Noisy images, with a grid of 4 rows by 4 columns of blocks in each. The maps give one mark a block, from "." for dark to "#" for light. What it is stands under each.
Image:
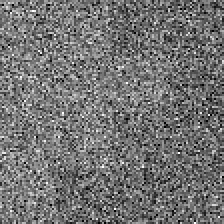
##..
###.
##..
#...
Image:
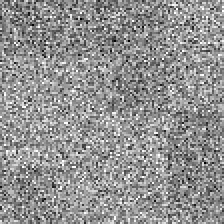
...#
##.#
###.
.##.
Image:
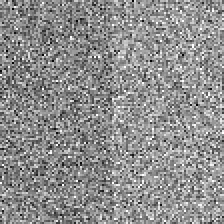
..##
..##
..##
..##
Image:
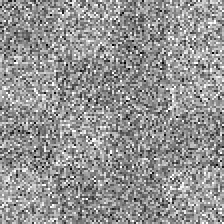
.#.#
#..#
.#..
#..#
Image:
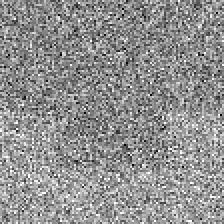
....
....
#..#
####
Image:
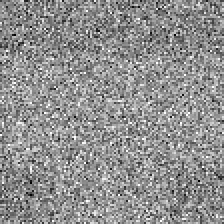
....
####
####
.##.
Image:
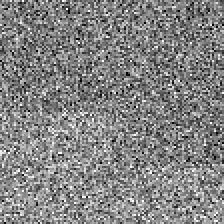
....
....
##..
####
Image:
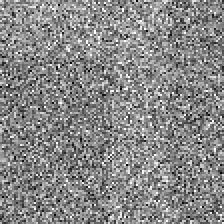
###.
..#.
..#.
..#.
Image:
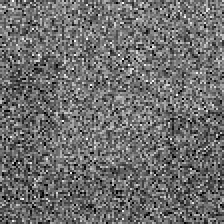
####
.###
.##.
....
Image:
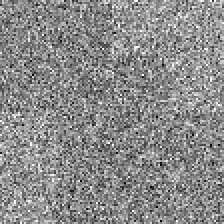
..##
...#
#...
#...
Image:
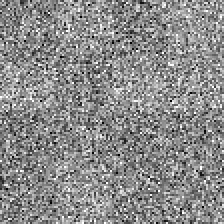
.#.#
#.##
....
.#..
